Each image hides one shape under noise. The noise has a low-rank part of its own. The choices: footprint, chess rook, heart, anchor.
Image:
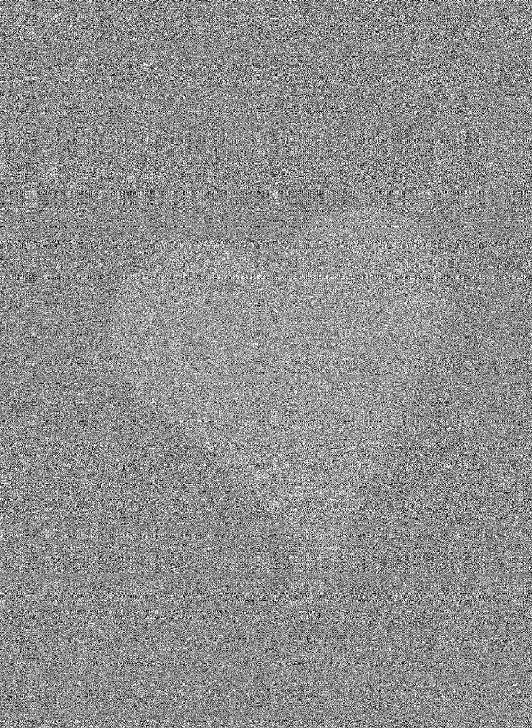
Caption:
light heart
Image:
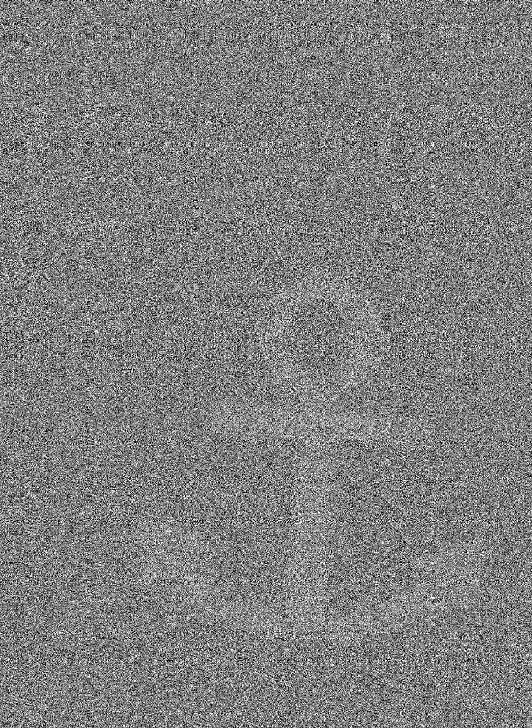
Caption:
light anchor
